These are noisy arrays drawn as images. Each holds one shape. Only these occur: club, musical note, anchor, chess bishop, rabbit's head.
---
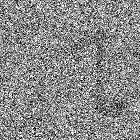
musical note
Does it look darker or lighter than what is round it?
darker
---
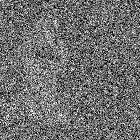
chess bishop
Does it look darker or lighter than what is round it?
lighter
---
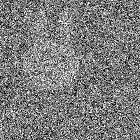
rabbit's head
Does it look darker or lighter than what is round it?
lighter
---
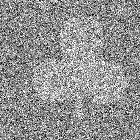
club
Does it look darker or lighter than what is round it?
lighter
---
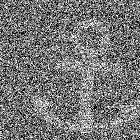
anchor
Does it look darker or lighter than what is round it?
lighter
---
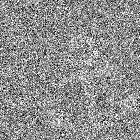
anchor
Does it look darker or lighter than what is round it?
lighter
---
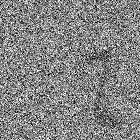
musical note
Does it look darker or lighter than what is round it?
darker
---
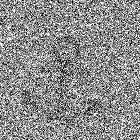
anchor
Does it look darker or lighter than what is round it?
darker
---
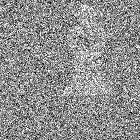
chess bishop
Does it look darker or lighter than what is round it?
lighter
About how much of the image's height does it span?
two thirds
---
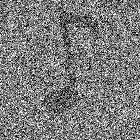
musical note
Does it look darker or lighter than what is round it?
darker
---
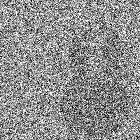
rabbit's head
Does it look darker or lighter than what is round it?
darker
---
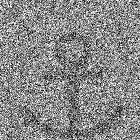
anchor
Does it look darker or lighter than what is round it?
darker
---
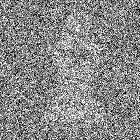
chess bishop
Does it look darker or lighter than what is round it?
lighter
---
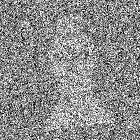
chess bishop
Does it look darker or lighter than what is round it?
lighter
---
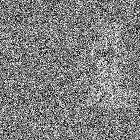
chess bishop
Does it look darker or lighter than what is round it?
lighter
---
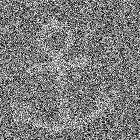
anchor
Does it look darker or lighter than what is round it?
lighter
